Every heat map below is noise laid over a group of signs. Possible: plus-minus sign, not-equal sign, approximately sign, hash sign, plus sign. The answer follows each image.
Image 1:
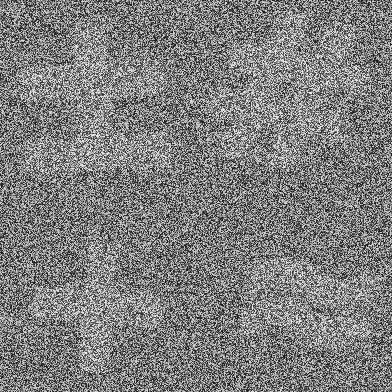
top left: plus-minus sign; top right: hash sign; bottom left: plus sign; bottom right: approximately sign
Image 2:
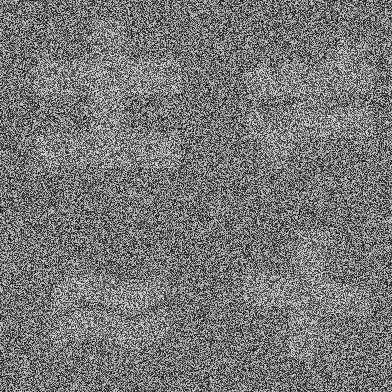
top left: plus-minus sign; top right: not-equal sign; bottom left: approximately sign; bottom right: plus sign
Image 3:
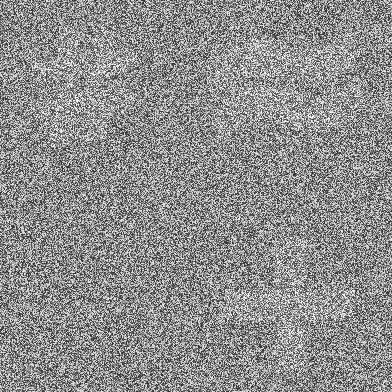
top left: hash sign; top right: approximately sign; bottom right: plus sign
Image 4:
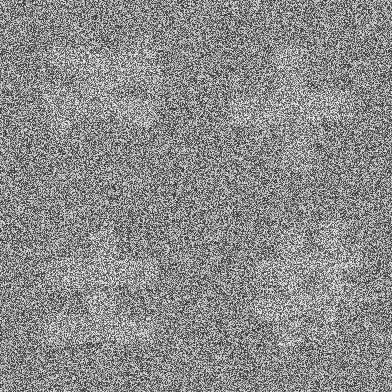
top left: not-equal sign; top right: plus sign; bottom left: plus-minus sign; bottom right: hash sign
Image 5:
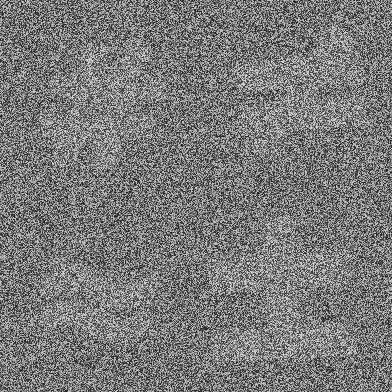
top left: hash sign; top right: not-equal sign; bottom left: approximately sign; bottom right: plus-minus sign
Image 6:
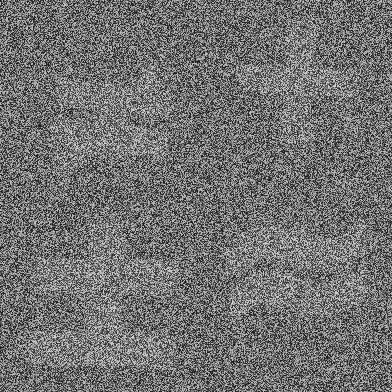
top left: not-equal sign; top right: plus sign; bottom left: plus-minus sign; bottom right: approximately sign
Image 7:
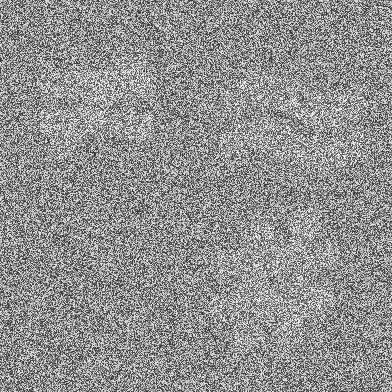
top left: not-equal sign; top right: approximately sign; bottom right: hash sign
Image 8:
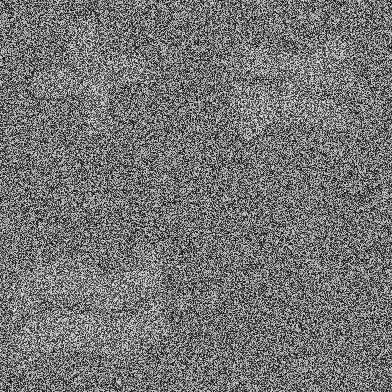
top left: plus sign; top right: not-equal sign; bottom left: approximately sign
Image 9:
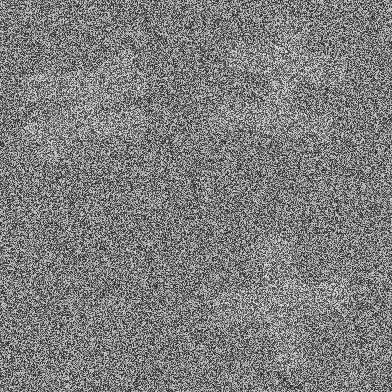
top left: not-equal sign; top right: plus-minus sign; bottom right: plus sign
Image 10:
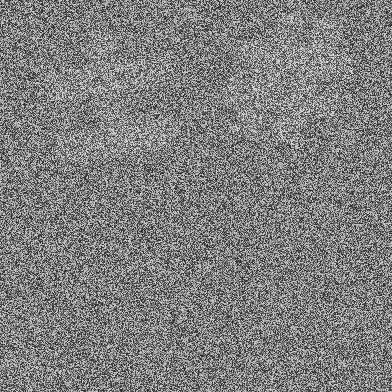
top left: plus-minus sign; top right: hash sign
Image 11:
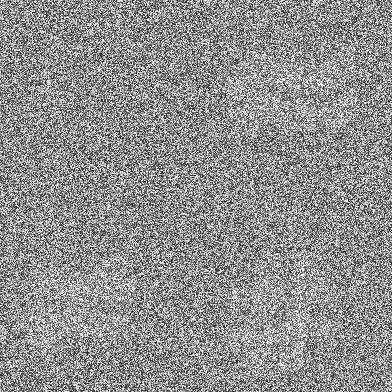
top right: approximately sign; bottom left: not-equal sign; bottom right: hash sign
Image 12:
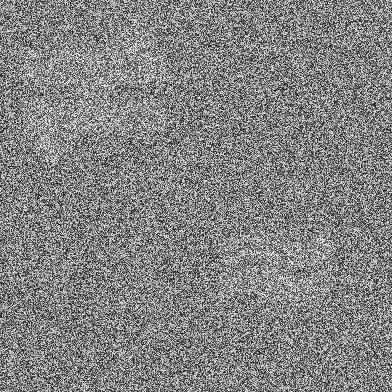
top left: not-equal sign; bottom right: approximately sign
